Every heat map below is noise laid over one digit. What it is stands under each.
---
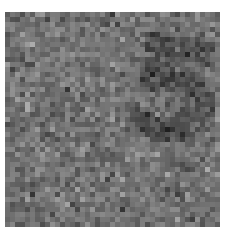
5
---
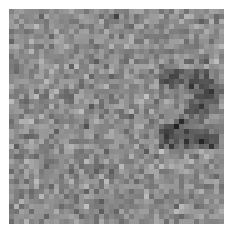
2
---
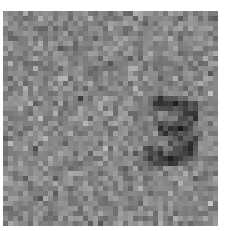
3
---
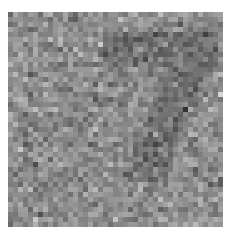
7
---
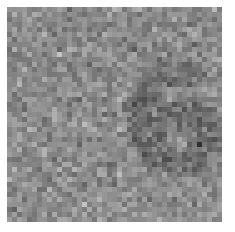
6
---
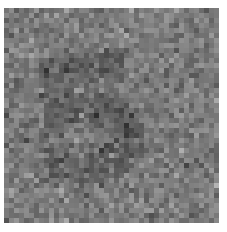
5
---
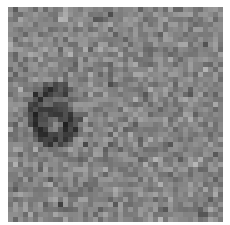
6
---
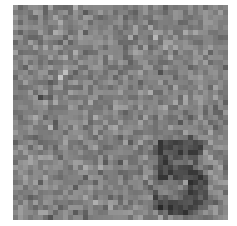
5
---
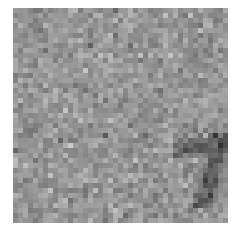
7
